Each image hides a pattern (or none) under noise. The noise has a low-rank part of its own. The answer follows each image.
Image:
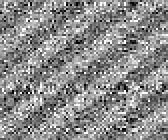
diagonal stripes
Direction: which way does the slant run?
bottom left to top right
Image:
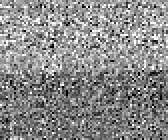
a sharp edge
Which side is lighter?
top
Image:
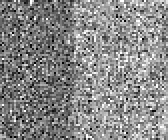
a sharp edge
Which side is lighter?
right
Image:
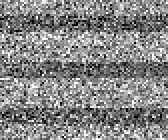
horizontal stripes
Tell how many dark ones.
3
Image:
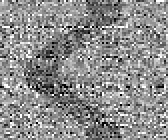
a wavy band
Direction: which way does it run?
top to bottom
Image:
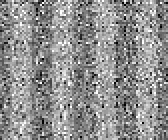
vertical stripes
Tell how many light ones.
4
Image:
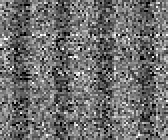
vertical stripes
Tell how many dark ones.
4
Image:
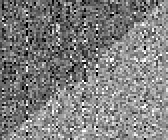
a sharp edge
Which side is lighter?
bottom right
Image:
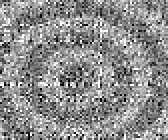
rings round one point
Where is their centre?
centre
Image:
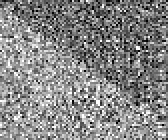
a sharp edge
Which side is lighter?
bottom left
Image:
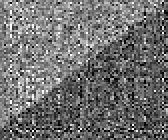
a sharp edge
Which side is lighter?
top left
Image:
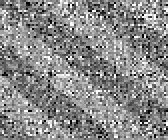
diagonal stripes
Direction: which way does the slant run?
top left to bottom right
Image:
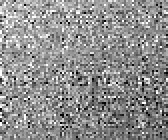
a smooth slope
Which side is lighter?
top left
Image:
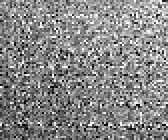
a smooth slope
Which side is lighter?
top right
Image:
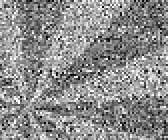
spokes from one point
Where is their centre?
bottom left
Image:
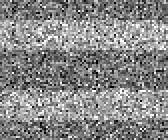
horizontal stripes
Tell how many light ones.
2
